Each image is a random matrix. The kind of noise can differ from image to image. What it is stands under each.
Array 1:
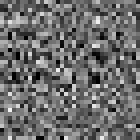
low rank plus noise
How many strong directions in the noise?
two
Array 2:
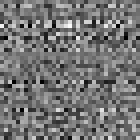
rows of uneven size
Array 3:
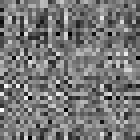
low rank plus noise
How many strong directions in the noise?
one
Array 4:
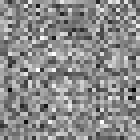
low rank plus noise
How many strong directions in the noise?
two
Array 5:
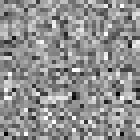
low rank plus noise
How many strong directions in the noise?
five to eight
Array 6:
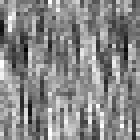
streaked along the columns
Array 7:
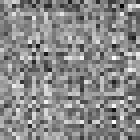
low rank plus noise
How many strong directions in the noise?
two
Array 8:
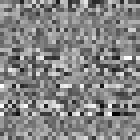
rows of uneven size
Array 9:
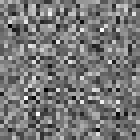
low rank plus noise
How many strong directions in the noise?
one
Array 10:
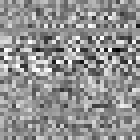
rows of uneven size
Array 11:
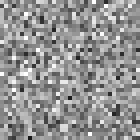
independent entries
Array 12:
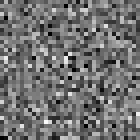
independent entries
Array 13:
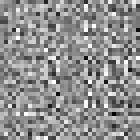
low rank plus noise
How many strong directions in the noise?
one
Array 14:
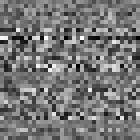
rows of uneven size
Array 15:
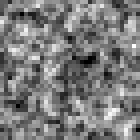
blotchy
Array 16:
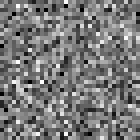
independent entries
